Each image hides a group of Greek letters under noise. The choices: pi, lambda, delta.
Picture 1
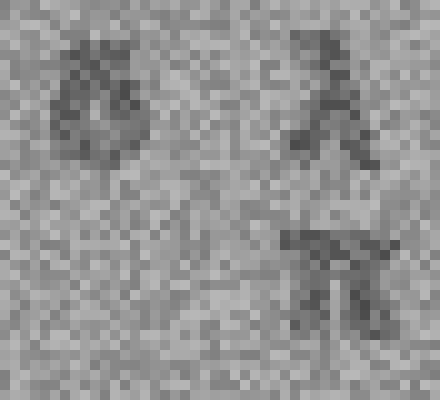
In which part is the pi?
bottom right
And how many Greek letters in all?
3
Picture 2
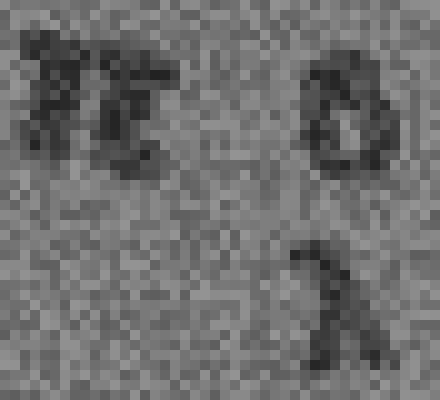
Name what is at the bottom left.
nothing
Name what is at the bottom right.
lambda
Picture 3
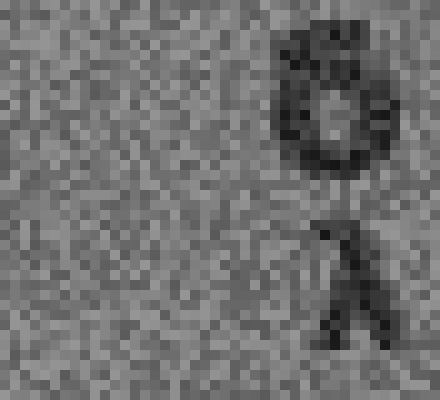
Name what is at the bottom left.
nothing
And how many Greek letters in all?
2
